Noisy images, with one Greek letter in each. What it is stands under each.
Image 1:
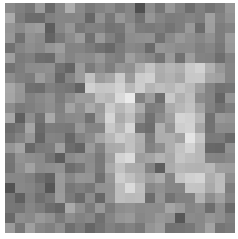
pi
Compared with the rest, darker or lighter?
lighter
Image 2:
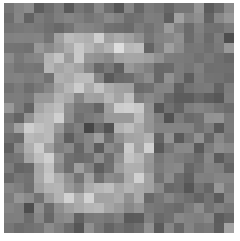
delta
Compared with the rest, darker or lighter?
lighter
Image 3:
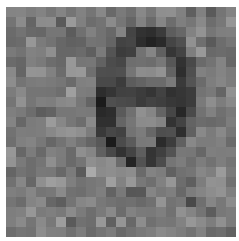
theta
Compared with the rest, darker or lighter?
darker
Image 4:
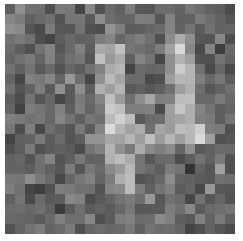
mu
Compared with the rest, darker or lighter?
lighter
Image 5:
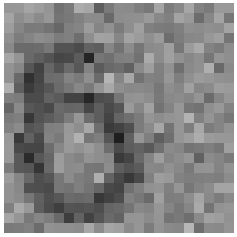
delta
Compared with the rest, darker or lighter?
darker
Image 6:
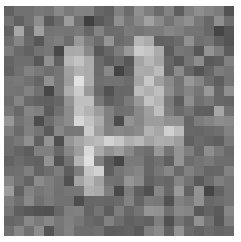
mu
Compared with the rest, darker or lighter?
lighter
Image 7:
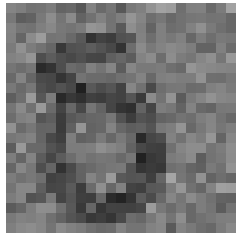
delta
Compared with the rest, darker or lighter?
darker
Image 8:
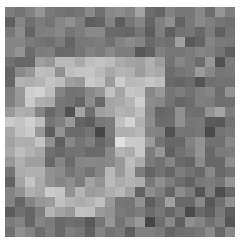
sigma
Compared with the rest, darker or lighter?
lighter
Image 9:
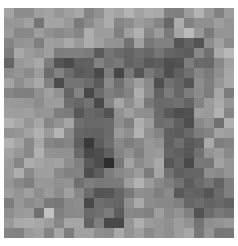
pi
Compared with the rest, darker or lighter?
darker
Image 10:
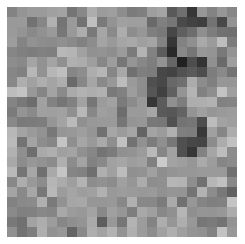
xi
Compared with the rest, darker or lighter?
darker
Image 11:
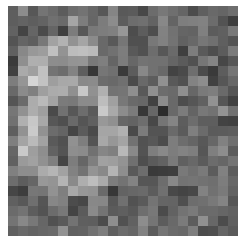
delta
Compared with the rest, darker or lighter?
lighter
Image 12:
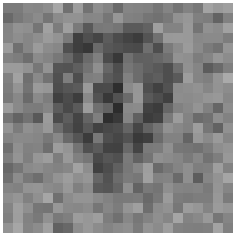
phi
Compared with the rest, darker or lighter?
darker
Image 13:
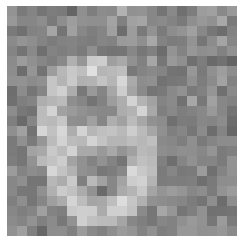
theta
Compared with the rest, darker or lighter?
lighter
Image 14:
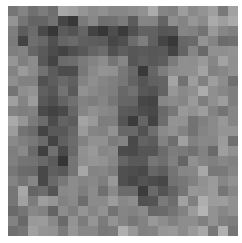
pi
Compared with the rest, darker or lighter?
darker
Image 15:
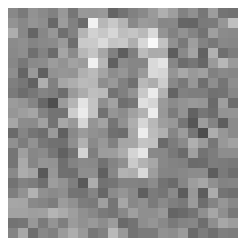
eta
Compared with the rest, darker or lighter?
lighter
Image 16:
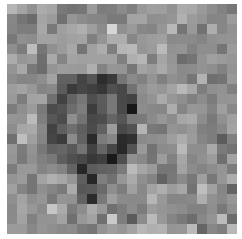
phi
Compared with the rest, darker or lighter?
darker
